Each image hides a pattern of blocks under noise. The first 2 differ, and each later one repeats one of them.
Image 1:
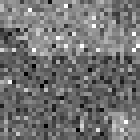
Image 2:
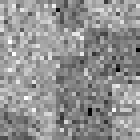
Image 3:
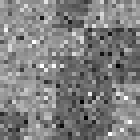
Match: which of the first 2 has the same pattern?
2
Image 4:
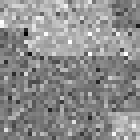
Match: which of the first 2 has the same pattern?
1
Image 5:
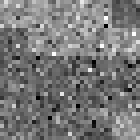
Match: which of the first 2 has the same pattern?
1
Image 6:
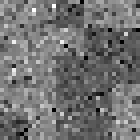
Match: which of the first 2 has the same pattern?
2
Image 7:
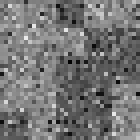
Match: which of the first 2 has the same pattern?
2
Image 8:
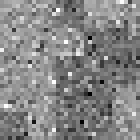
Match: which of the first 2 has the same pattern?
2
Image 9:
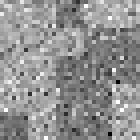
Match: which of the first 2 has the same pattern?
2
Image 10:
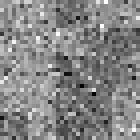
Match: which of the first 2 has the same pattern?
2
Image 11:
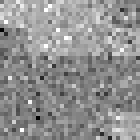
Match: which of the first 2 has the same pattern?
1
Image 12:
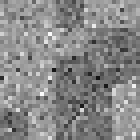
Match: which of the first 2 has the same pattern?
2
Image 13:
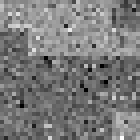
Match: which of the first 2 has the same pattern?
1
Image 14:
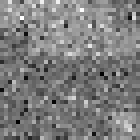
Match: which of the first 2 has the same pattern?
1
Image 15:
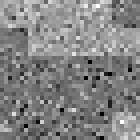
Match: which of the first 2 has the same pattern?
1
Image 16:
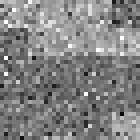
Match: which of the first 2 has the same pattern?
1
